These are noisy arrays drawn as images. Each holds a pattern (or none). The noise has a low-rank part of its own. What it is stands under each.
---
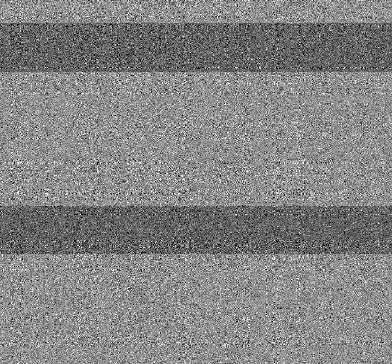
bands of rows
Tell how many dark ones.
2
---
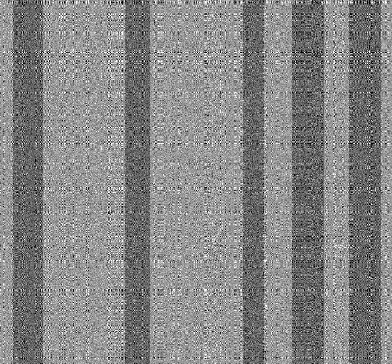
bands of columns
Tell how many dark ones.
5
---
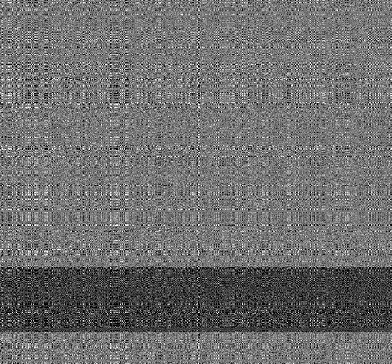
one band of rows
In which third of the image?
bottom
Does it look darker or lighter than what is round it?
darker
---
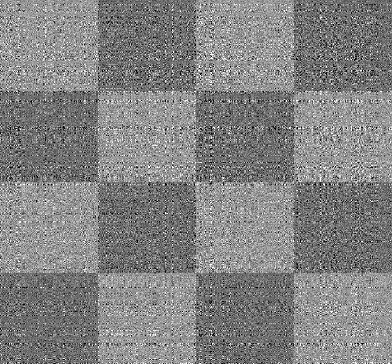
a checkerboard
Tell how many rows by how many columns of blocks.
4 by 4
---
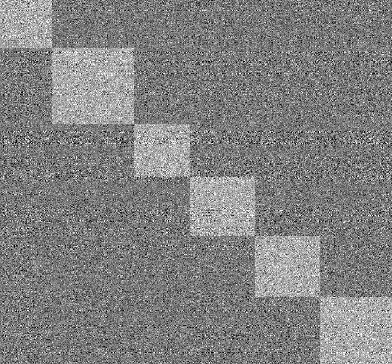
blocks along the diagonal
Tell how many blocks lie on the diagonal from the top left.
6
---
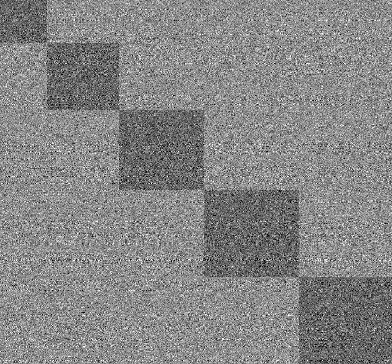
blocks along the diagonal
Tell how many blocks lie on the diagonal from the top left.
5
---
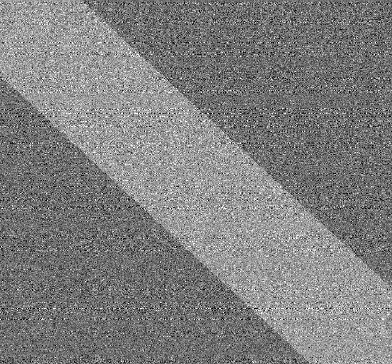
a diagonal band
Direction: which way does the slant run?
top left to bottom right
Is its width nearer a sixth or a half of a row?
a half
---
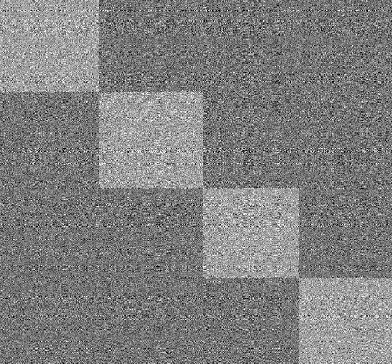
blocks along the diagonal
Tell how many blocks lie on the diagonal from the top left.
4
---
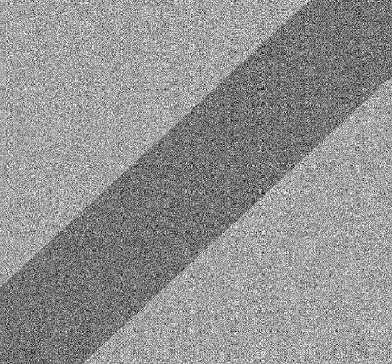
a diagonal band
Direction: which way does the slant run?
bottom left to top right
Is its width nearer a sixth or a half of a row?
a half
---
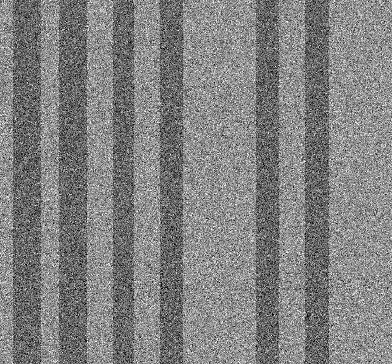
bands of columns
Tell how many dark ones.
6
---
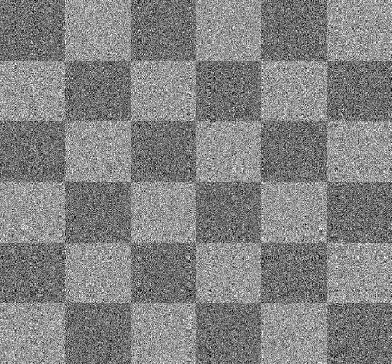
a checkerboard
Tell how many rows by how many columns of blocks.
6 by 6
